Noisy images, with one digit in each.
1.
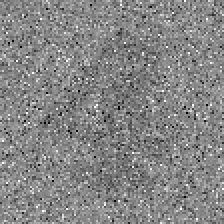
dark 4
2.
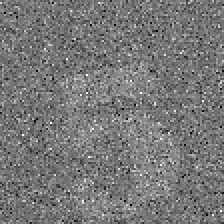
light 5
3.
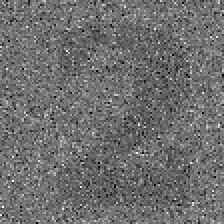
dark 2
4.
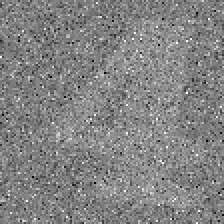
light 4
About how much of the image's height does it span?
nearly all
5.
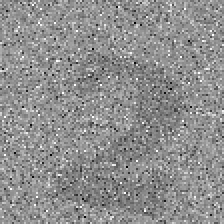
dark 2
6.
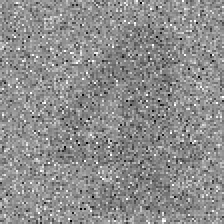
dark 4
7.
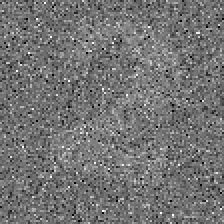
light 2
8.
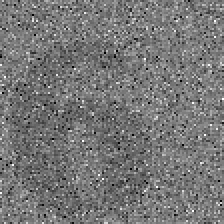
dark 6
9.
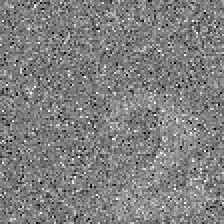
light 2
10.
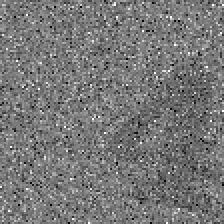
dark 4
